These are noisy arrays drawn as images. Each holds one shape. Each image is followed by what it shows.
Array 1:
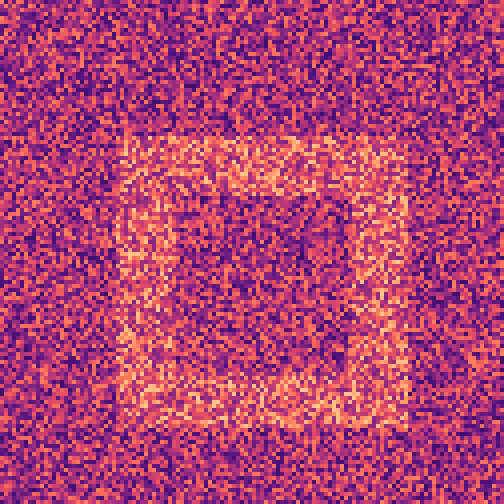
square frame
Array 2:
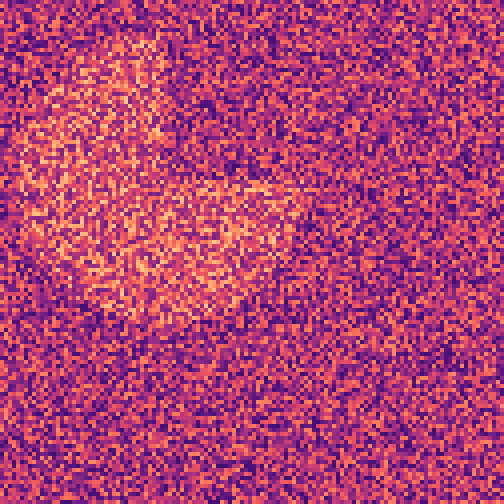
disc with a wedge cut out
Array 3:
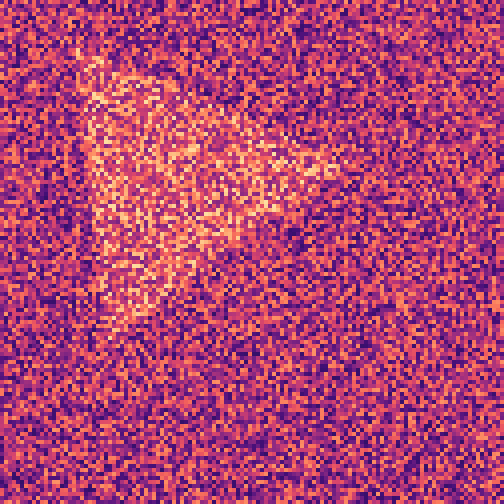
triangle
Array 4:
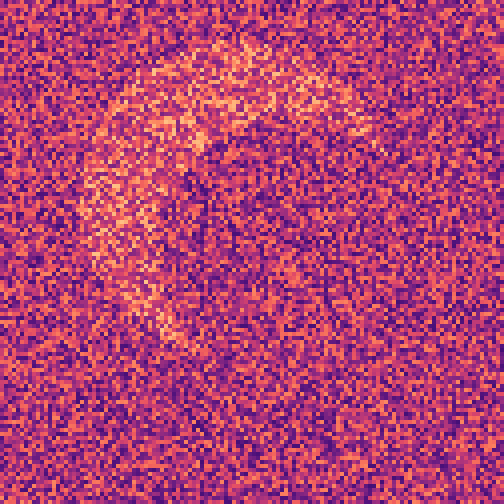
crescent
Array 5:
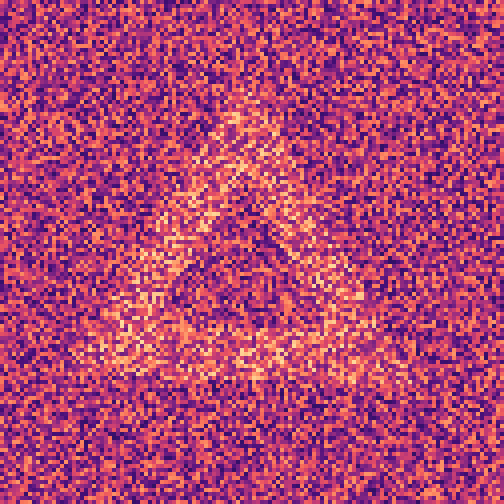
triangle frame
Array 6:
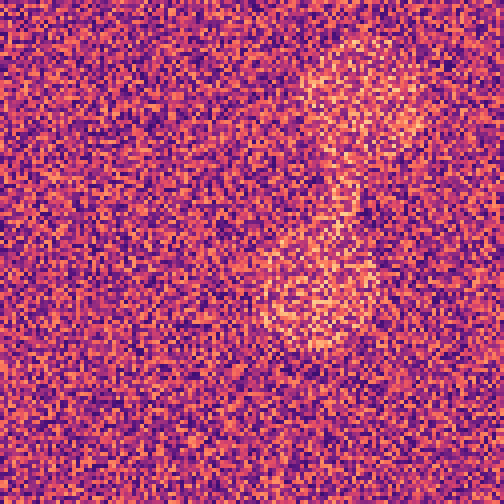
dumbbell
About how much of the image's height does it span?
two thirds
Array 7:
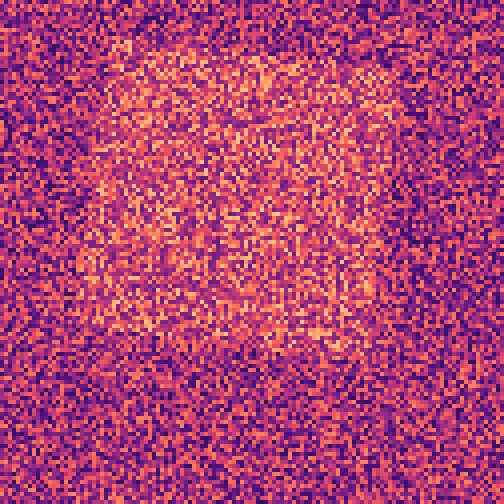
square
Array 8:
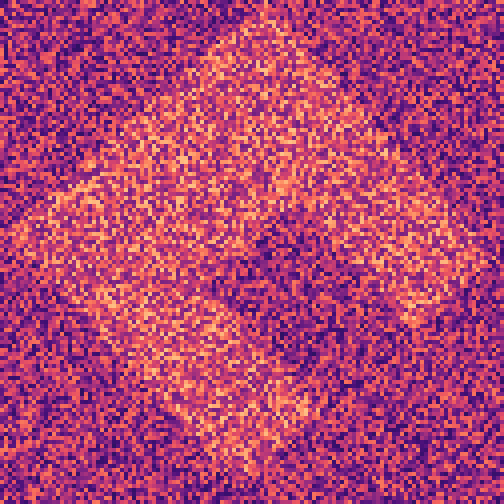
square with a notch
